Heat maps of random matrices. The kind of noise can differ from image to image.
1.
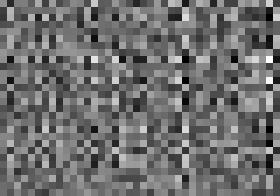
low rank plus noise
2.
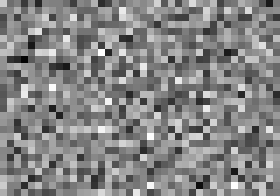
independent entries
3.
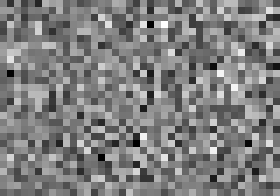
low rank plus noise
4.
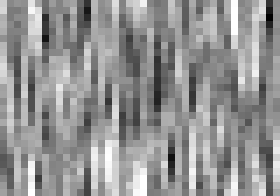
streaked along the columns
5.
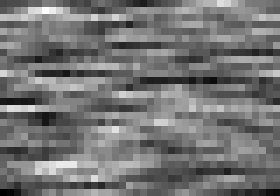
streaked along the rows
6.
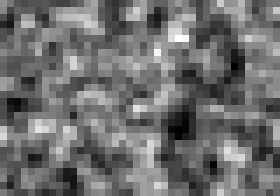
blotchy
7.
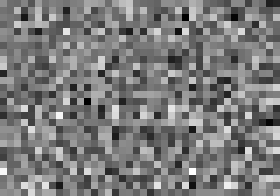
low rank plus noise
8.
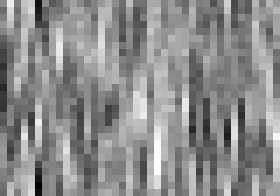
streaked along the columns
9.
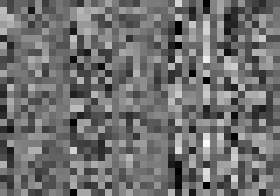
columns of uneven size
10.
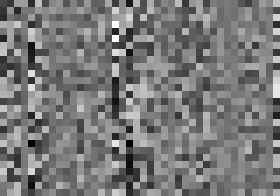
columns of uneven size
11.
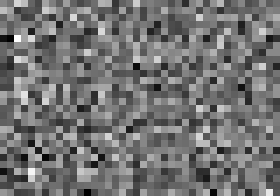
low rank plus noise
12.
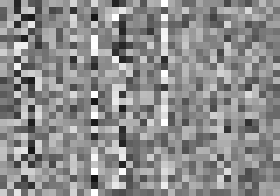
columns of uneven size
